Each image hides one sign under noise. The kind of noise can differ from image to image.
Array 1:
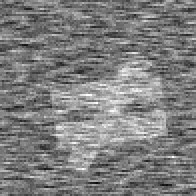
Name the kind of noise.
streaked along the rows
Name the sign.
not-equal sign
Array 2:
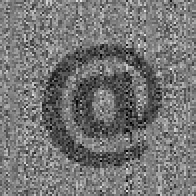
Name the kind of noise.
columns of uneven size
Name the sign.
at sign
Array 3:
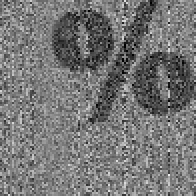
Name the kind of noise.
columns of uneven size
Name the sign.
percent sign
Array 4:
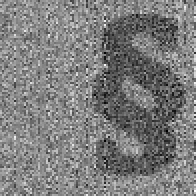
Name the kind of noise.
columns of uneven size
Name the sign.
section sign
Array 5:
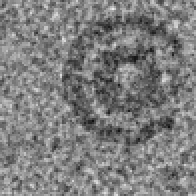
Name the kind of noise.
blotchy
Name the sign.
at sign
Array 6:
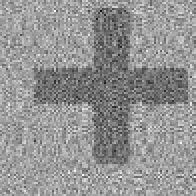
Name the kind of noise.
low rank plus noise
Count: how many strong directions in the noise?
two
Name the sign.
plus sign
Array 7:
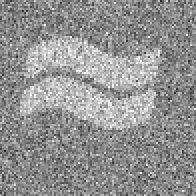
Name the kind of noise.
independent entries
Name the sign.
approximately sign
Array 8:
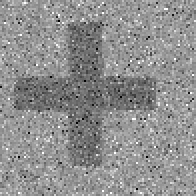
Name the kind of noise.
heavy tails
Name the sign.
plus sign
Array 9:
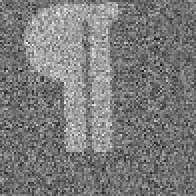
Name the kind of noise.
low rank plus noise
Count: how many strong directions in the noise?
five to eight
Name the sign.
pilcrow
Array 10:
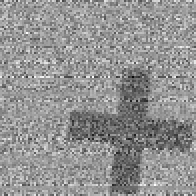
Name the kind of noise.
rows of uneven size
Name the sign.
plus sign
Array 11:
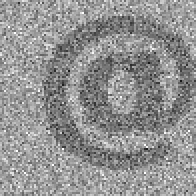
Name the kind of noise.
independent entries
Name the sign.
at sign
